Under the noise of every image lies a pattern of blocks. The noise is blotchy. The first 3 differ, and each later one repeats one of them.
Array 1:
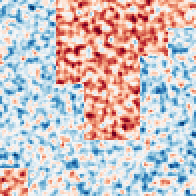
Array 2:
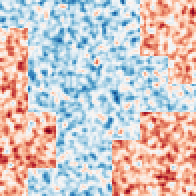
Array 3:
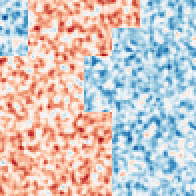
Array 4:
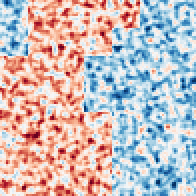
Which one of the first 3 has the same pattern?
3
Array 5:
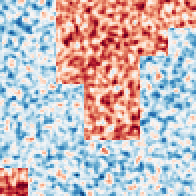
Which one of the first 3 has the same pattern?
1
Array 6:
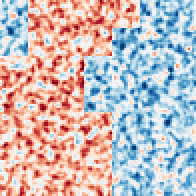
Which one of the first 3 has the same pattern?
3
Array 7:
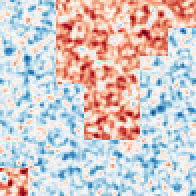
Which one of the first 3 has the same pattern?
1
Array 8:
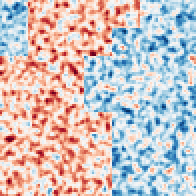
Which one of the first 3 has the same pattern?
3
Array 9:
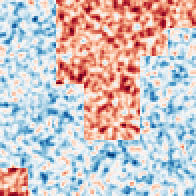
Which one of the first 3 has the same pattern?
1
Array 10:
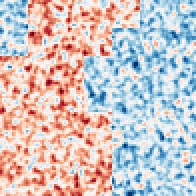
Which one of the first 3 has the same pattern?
3
